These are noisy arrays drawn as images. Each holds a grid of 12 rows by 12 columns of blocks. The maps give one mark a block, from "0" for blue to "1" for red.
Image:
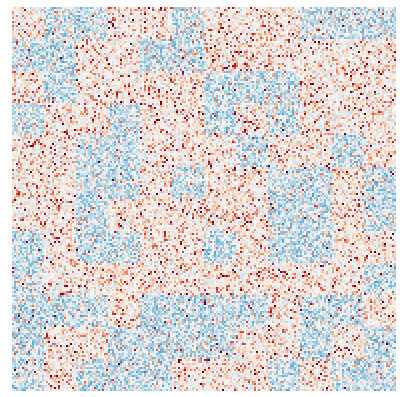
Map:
100110111000
001100111111
101111000111
011011010111
110011101101
110010110010
110111110010
010011010011
011111111110
000100001001
011000011010
010001110100
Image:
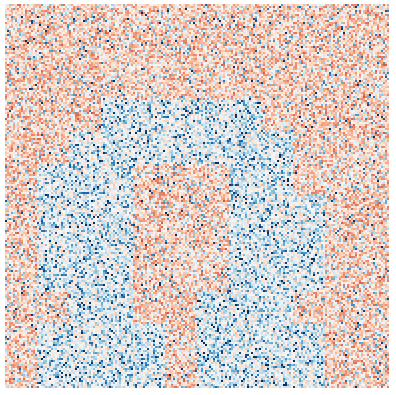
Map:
111111111111
111111111111
111111111111
111000001111
110000000111
100011100111
100011100011
100011100011
100011100011
110011000111
100001000011
100001000011
